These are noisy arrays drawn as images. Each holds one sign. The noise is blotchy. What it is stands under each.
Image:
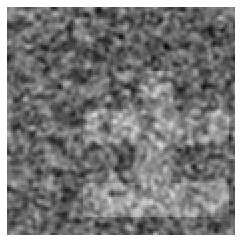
plus-minus sign
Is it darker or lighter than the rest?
lighter
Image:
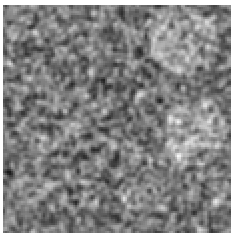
colon
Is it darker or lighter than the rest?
lighter
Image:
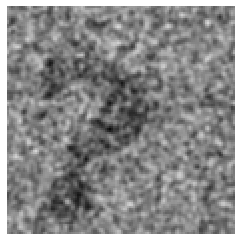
question mark
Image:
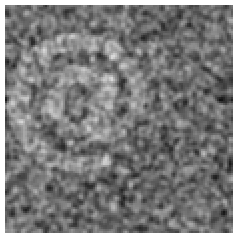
at sign
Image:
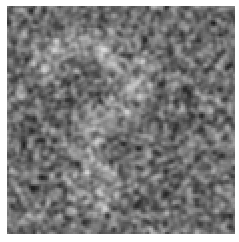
question mark
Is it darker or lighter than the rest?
lighter
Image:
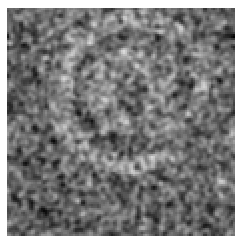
at sign
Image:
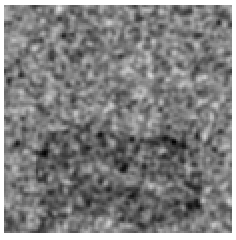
approximately sign
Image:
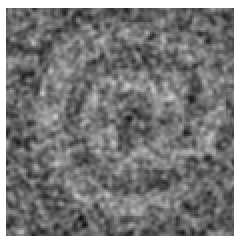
at sign
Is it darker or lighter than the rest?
lighter
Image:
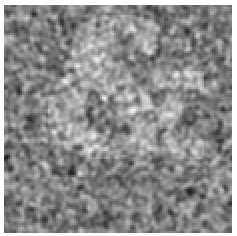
ampersand
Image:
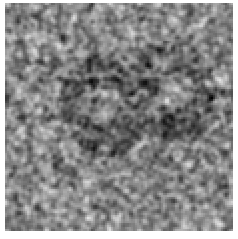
infinity sign
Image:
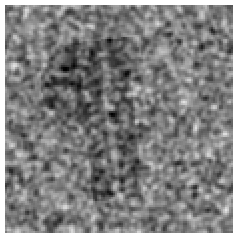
pilcrow
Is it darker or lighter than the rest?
darker
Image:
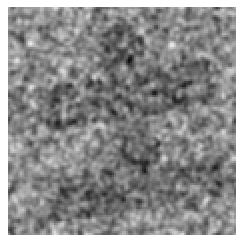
plus-minus sign
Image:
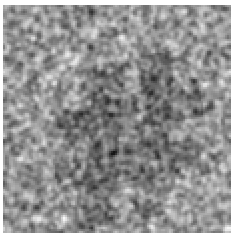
hash sign
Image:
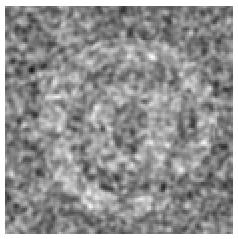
at sign
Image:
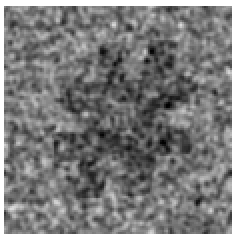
hash sign
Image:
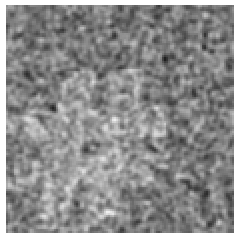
hash sign
